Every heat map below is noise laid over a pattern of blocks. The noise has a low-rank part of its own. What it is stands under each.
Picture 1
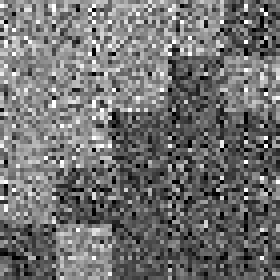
mirrored about the diagonal from the top left
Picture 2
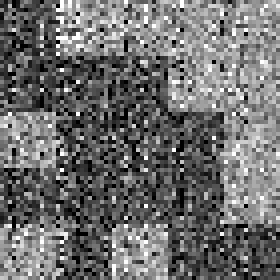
mirrored about the diagonal from the bottom left
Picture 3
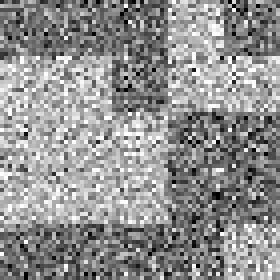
no symmetry
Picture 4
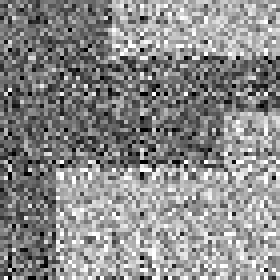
no symmetry
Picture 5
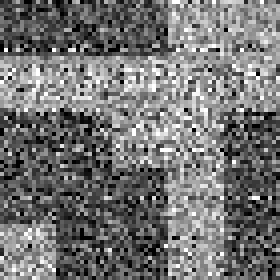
mirrored about the diagonal from the bottom left
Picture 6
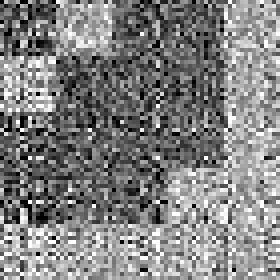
mirrored about the diagonal from the top left
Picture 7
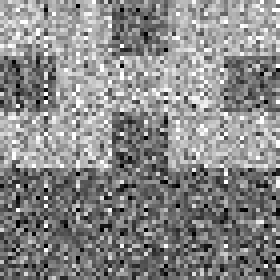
left and right mirror each other
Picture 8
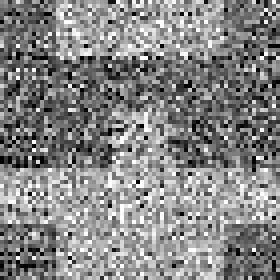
left and right mirror each other
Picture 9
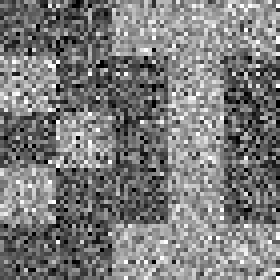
top and bottom mirror each other
